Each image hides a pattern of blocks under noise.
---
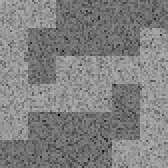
the same after a half turn
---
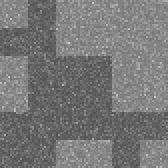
mirrored about the diagonal from the bottom left
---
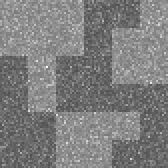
no symmetry
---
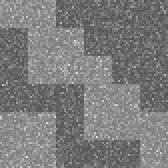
mirrored about the diagonal from the bottom left
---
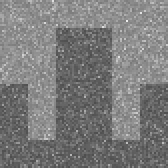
left and right mirror each other
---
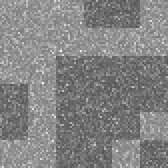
mirrored about the diagonal from the top left
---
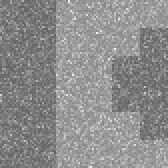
top and bottom mirror each other
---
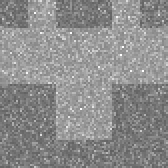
left and right mirror each other
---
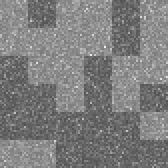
no symmetry
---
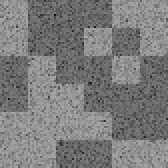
mirrored about the diagonal from the bottom left
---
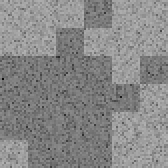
mirrored about the diagonal from the bottom left
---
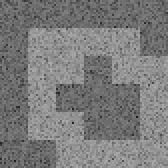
mirrored about the diagonal from the top left
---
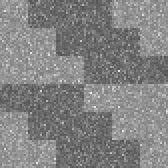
the same after a half turn
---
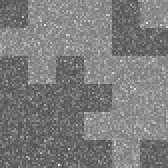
mirrored about the diagonal from the bottom left
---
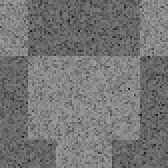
left and right mirror each other
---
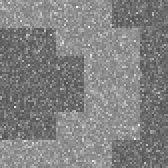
top and bottom mirror each other
